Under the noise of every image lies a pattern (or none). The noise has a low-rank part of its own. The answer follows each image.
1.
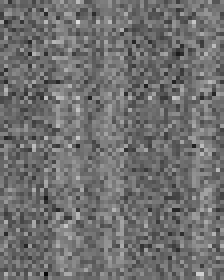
bands of columns
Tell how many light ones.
3
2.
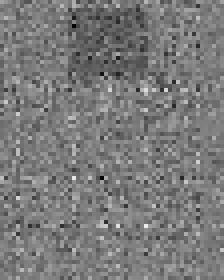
one block
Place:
top middle
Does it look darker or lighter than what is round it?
darker
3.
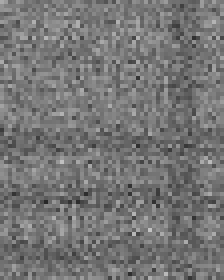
bands of rows crossing bands of columns
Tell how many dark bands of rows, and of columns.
3 and 1
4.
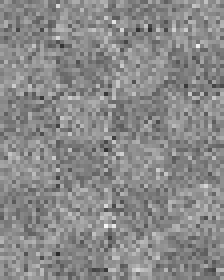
a checkerboard
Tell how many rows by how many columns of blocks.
6 by 4
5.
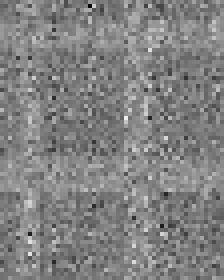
bands of rows crossing bands of columns
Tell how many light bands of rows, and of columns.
2 and 2
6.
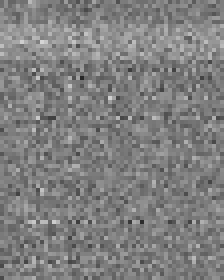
one band of rows
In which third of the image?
top
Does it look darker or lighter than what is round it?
lighter
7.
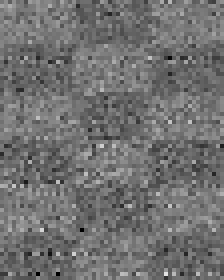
a checkerboard
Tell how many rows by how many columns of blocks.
6 by 3
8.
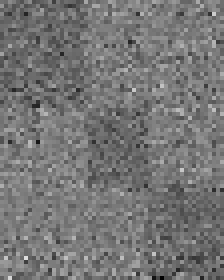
blocks along the diagonal
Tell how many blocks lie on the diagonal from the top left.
3
